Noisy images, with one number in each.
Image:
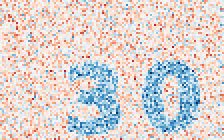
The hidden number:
30
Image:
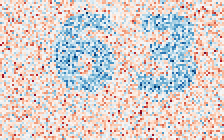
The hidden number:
63
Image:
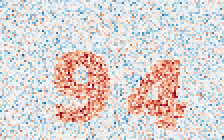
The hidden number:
94
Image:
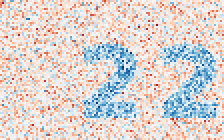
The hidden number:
22
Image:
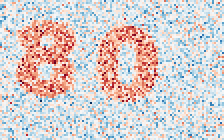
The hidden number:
80
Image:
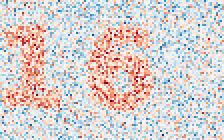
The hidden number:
16
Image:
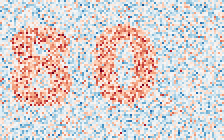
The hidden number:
80
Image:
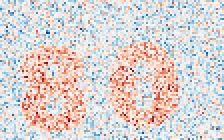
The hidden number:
80
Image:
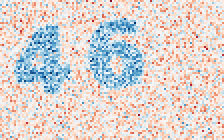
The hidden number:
46
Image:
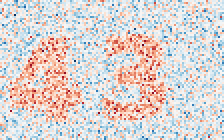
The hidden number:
43
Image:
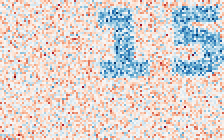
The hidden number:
15
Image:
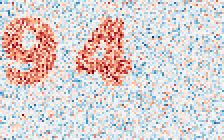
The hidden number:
94
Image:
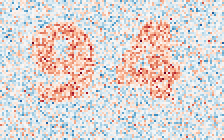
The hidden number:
94
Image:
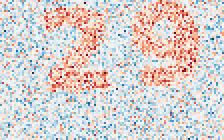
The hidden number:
29
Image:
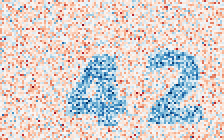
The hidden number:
42
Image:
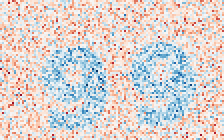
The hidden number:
99
